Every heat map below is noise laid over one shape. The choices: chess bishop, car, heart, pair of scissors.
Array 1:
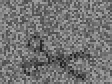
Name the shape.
pair of scissors
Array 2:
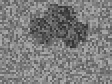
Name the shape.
car
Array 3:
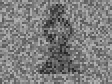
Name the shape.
chess bishop
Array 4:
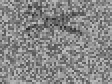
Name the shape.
pair of scissors
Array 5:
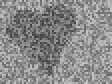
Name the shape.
heart
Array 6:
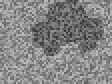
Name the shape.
car
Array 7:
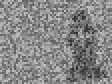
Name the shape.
chess bishop
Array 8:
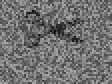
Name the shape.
pair of scissors
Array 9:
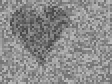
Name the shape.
heart
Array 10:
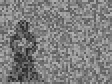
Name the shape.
chess bishop
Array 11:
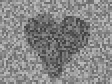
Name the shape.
heart
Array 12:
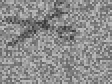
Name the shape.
pair of scissors
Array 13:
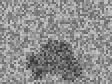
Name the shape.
car
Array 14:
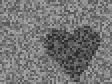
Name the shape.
heart
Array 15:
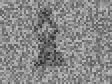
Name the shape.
chess bishop
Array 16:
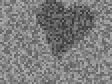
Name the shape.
heart
